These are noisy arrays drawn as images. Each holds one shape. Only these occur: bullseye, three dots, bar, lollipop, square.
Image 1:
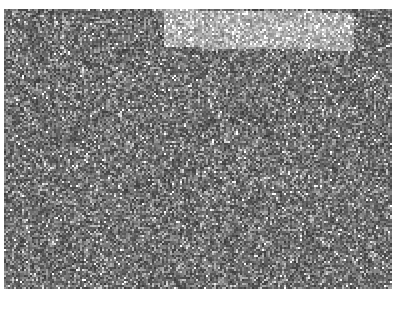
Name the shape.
bar
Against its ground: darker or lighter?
lighter
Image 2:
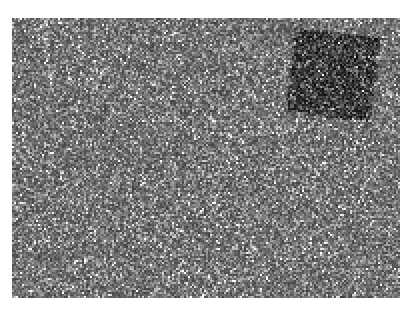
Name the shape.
square
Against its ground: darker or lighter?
darker
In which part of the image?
top right
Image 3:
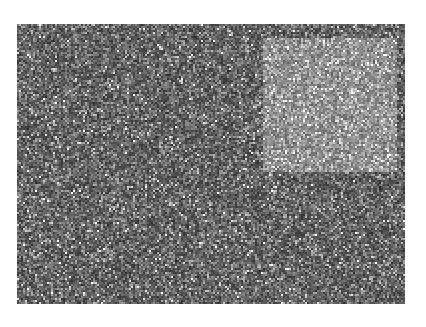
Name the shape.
square
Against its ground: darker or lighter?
lighter
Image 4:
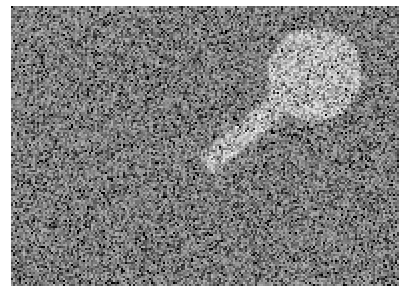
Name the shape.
lollipop
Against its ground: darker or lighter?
lighter
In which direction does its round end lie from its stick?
up and right
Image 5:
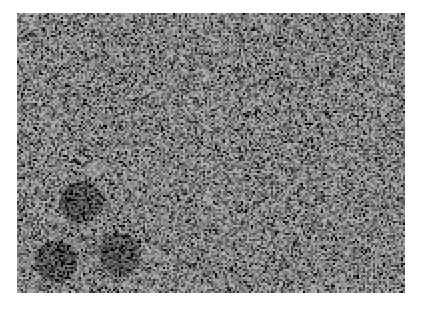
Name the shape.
three dots
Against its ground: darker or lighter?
darker
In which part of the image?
bottom left
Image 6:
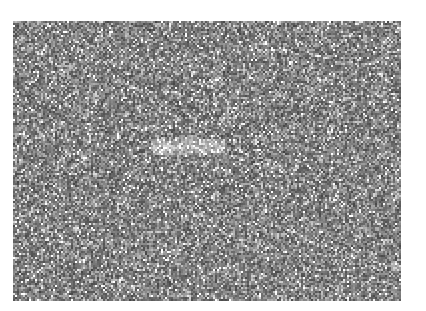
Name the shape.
bar
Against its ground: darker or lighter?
lighter
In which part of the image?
centre
